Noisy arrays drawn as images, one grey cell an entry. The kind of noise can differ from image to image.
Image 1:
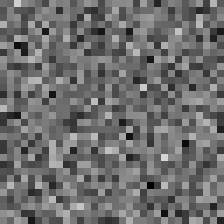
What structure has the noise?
independent entries
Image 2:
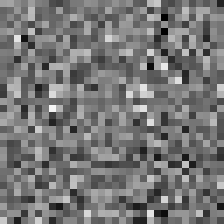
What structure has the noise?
low rank plus noise
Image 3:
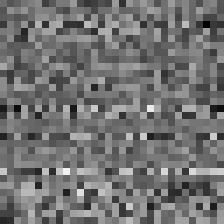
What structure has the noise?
rows of uneven size
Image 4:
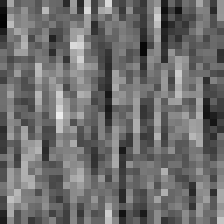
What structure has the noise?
streaked along the columns
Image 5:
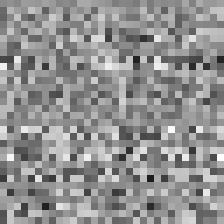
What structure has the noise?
rows of uneven size
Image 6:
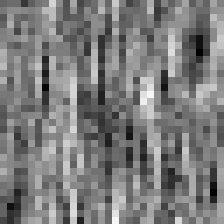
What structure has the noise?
streaked along the columns
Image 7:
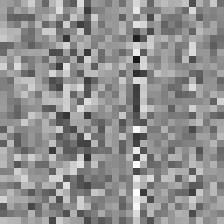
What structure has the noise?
columns of uneven size
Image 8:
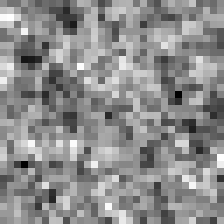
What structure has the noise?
blotchy
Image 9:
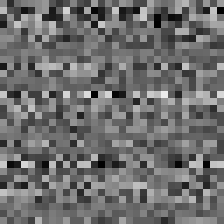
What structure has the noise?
rows of uneven size
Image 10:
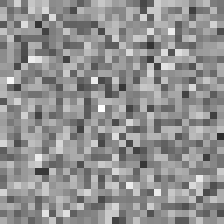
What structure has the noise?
independent entries
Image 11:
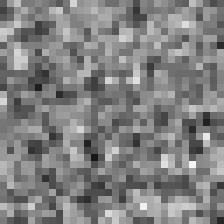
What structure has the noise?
blotchy
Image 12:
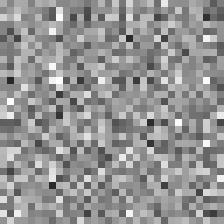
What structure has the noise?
low rank plus noise
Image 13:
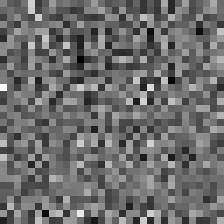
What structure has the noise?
low rank plus noise
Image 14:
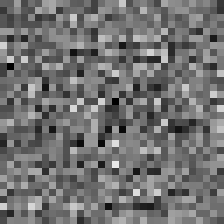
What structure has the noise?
low rank plus noise
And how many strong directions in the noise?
three or four
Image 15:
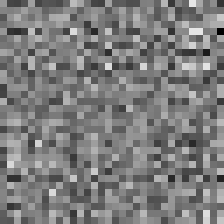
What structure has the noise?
low rank plus noise
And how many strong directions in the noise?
two
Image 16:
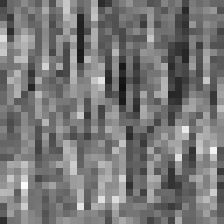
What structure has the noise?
streaked along the columns
